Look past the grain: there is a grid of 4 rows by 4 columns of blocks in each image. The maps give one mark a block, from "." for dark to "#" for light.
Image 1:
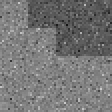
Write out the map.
# . . .
# # . .
# # # #
# # # #
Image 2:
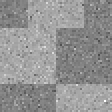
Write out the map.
. # # .
# # . .
# # . .
. . # #
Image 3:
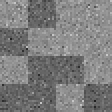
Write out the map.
# . # #
. # # #
# . . #
. . # .
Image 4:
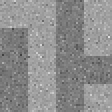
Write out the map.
# # . #
. # . #
. # . .
. # . #
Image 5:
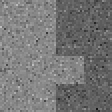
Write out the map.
# # . .
# # . .
# # # .
# # . .
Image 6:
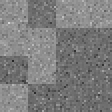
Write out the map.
# . # #
# # . .
. # . .
# . . .
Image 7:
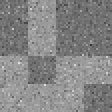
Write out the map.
. # . .
. # . .
# . # #
# # # .
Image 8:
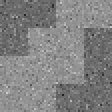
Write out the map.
. . # #
. # # .
# # # .
# # . .
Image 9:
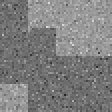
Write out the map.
. # # #
. . # #
. . . .
# . . .
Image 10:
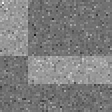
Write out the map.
# . . .
# . . .
. # # #
. . . .
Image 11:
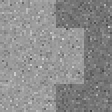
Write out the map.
# # . .
# # # .
# # # .
# # . .
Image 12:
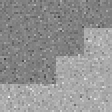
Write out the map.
. . . .
. . . #
. . # #
# # # #
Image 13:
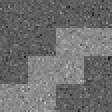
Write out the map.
. . . .
. . # #
. # # .
# # . .
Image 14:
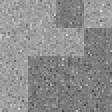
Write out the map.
# # . #
# # # .
# . . .
# . . .
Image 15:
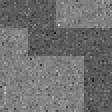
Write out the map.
. . # #
# . . .
# # # .
# # # .
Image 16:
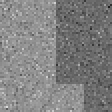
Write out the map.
# # . .
# # . .
# # . .
# # # .
